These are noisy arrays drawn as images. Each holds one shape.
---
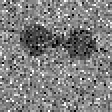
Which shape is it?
dumbbell
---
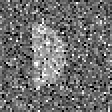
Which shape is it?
half disc
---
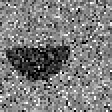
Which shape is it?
half disc
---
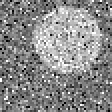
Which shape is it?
disc
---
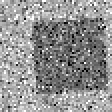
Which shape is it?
square
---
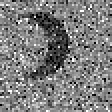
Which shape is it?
crescent
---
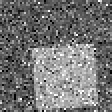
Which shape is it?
square
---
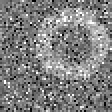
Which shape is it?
ring
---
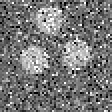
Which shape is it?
three dots
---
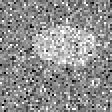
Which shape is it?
ellipse
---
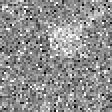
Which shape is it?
lollipop
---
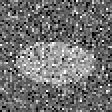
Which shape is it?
ellipse
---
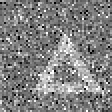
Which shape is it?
triangle frame
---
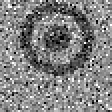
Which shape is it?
bullseye
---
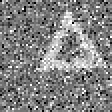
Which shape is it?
triangle frame
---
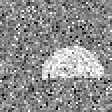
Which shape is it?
half disc
